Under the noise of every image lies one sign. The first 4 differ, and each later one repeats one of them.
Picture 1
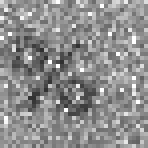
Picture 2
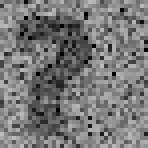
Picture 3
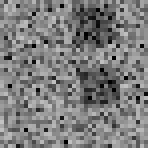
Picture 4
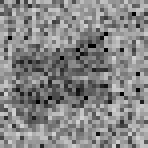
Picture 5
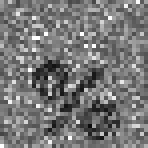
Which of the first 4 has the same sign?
1
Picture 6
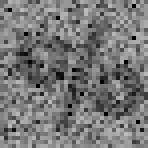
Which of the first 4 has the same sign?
1
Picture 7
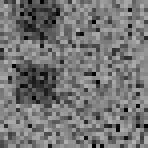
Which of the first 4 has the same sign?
3
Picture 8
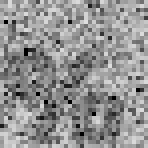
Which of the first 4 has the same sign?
1
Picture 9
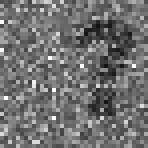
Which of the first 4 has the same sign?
2
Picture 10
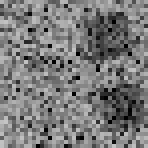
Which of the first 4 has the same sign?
3
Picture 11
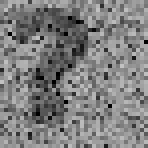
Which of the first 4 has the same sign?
2
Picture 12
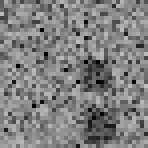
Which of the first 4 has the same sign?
3
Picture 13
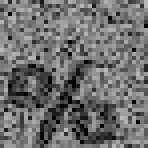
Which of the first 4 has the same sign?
1
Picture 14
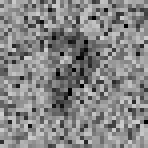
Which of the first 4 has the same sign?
2
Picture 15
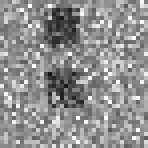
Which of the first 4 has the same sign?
3
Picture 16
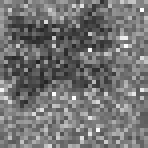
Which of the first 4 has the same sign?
4
